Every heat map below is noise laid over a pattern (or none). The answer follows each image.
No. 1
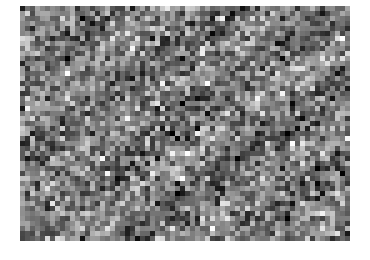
diagonal stripes
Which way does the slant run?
bottom left to top right
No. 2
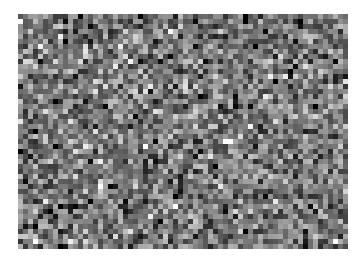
only noise
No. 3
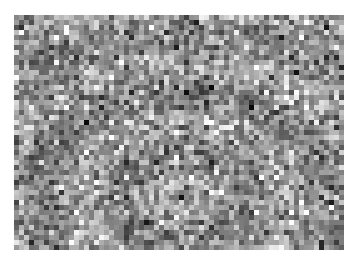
rings round one point
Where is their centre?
bottom middle
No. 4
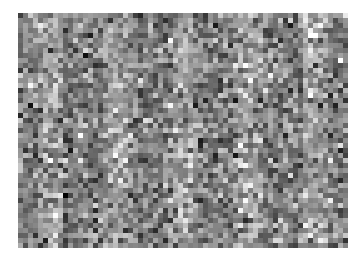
vertical stripes
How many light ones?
5
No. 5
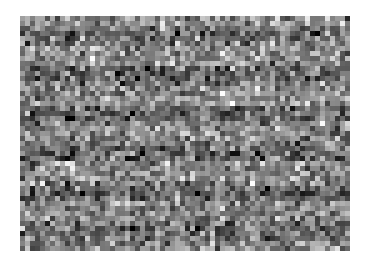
horizontal stripes
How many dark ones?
6
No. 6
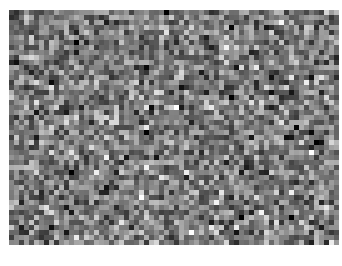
only noise
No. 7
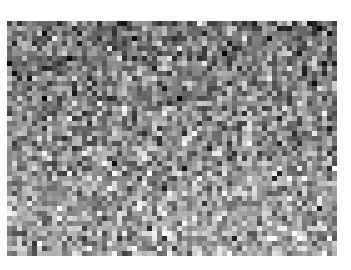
a smooth slope
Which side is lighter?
bottom
